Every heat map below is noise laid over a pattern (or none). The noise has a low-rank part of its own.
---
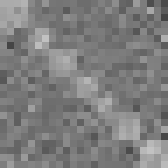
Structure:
blocks along the diagonal
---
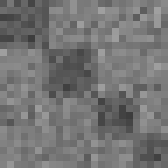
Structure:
blocks along the diagonal
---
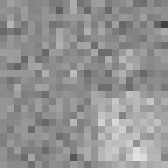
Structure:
one block
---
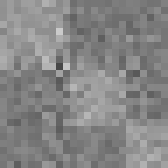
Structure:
blocks along the diagonal
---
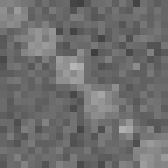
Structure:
blocks along the diagonal
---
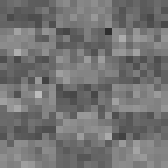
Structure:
a checkerboard
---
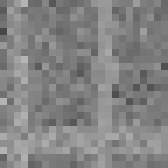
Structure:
bands of rows crossing bands of columns
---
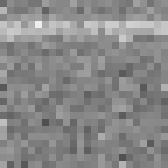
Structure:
one band of rows
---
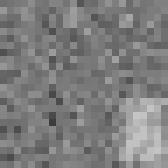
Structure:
one block
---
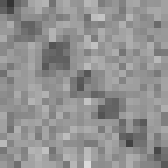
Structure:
blocks along the diagonal
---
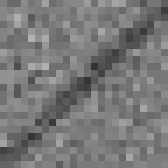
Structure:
a diagonal band
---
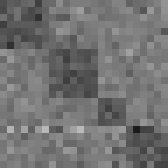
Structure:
blocks along the diagonal
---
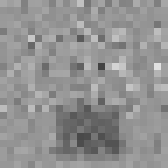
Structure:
one block
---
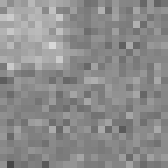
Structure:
one block
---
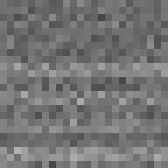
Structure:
bands of rows
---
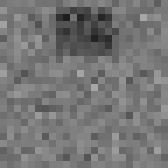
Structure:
one block
